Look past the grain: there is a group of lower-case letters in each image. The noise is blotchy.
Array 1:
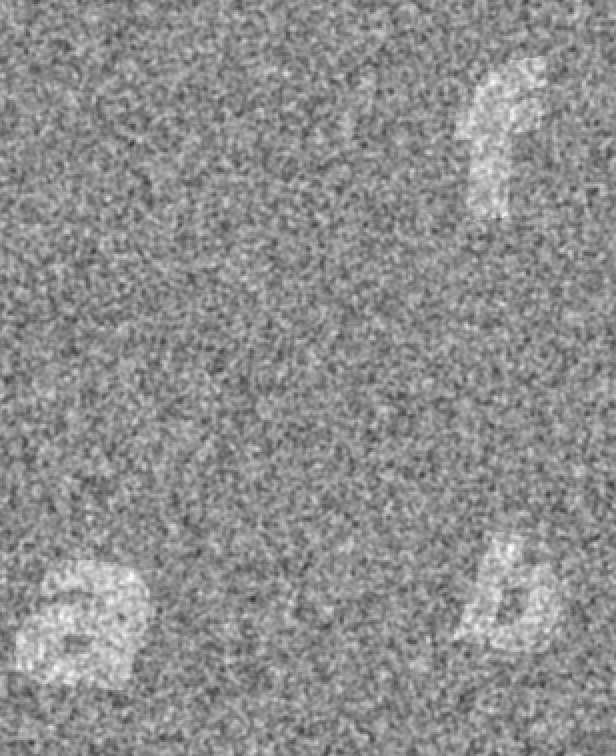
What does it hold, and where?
top right: light f; bottom left: light a; bottom right: light b
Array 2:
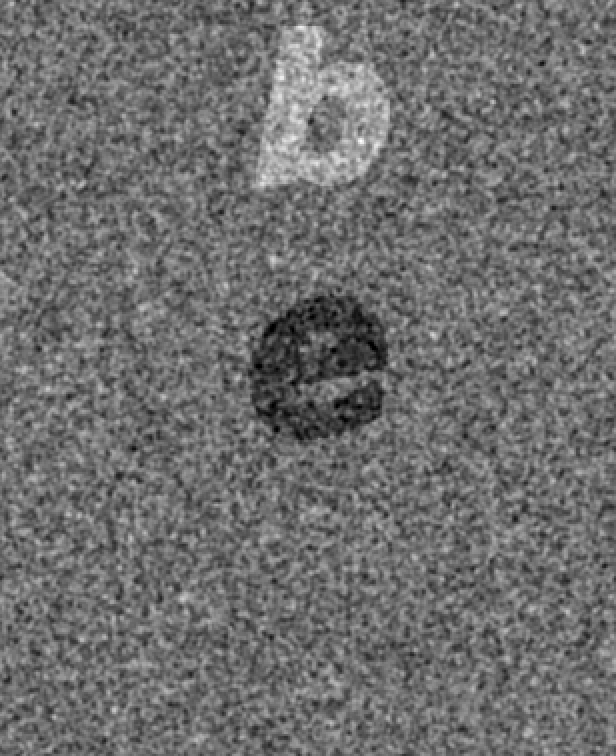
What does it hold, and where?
top middle: light b; centre: dark e
